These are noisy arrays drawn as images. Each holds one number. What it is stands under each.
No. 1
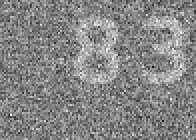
83
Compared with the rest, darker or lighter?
lighter
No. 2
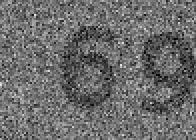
69
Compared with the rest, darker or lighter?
darker
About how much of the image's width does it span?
two thirds
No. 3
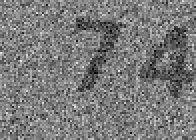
74
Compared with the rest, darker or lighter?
darker
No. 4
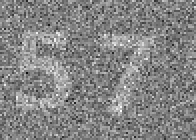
57
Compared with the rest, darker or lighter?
lighter
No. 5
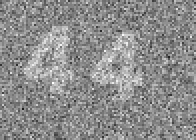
44
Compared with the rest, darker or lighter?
lighter
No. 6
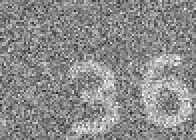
36
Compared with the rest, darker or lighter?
lighter
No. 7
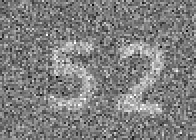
52
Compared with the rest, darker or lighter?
lighter
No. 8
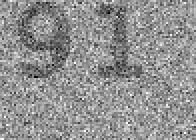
91
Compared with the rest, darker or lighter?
darker
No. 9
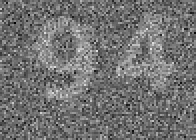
94
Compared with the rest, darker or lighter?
lighter
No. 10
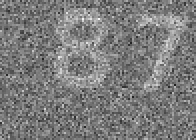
87
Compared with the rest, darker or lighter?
lighter
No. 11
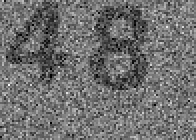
48
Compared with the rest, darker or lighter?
darker
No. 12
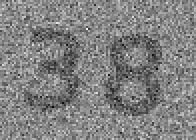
38
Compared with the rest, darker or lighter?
darker
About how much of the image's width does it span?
two thirds
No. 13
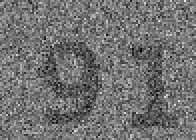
91
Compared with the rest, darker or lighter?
darker
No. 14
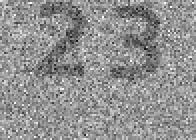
23
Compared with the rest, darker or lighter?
darker
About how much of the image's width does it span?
two thirds
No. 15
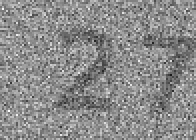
27
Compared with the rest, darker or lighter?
darker
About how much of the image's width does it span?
two thirds
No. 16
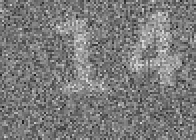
14
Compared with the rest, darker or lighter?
lighter
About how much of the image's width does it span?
two thirds
